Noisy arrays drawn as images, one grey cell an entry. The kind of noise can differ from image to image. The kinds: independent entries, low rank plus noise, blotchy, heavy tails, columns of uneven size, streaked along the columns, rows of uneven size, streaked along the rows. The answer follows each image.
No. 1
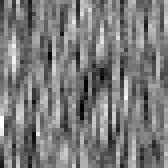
streaked along the columns
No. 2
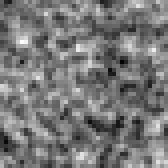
blotchy
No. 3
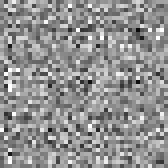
low rank plus noise
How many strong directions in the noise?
three or four
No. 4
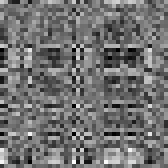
low rank plus noise
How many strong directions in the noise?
one
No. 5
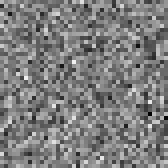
independent entries
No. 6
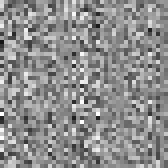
columns of uneven size
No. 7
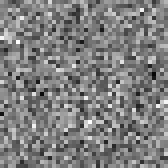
independent entries
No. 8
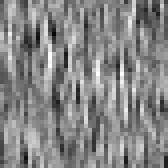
streaked along the columns
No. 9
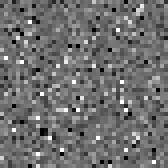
heavy tails
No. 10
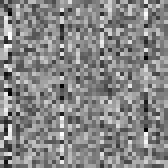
columns of uneven size
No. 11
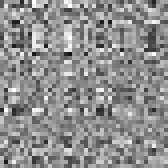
low rank plus noise
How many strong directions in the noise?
two
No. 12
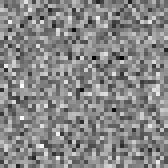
independent entries
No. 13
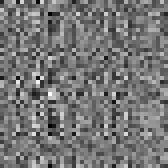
low rank plus noise
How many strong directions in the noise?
two
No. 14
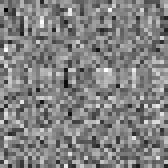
low rank plus noise
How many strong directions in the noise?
three or four
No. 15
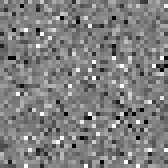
heavy tails
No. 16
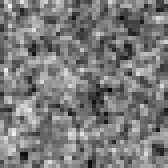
blotchy
